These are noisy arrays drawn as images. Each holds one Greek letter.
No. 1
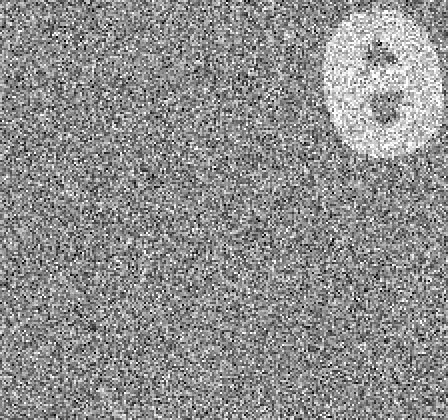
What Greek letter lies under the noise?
theta
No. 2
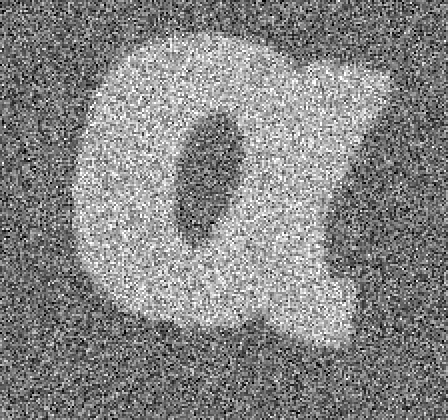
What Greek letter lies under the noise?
alpha
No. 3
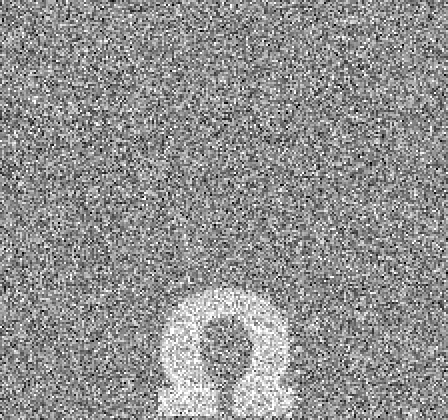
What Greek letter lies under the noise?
omega
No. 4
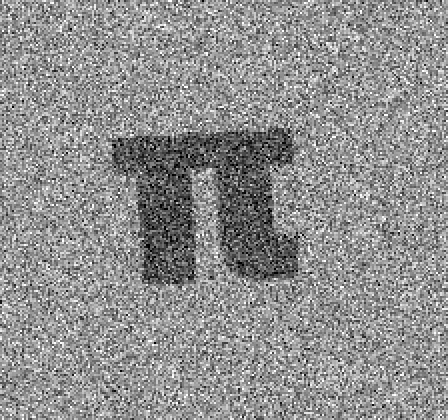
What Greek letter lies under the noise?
pi
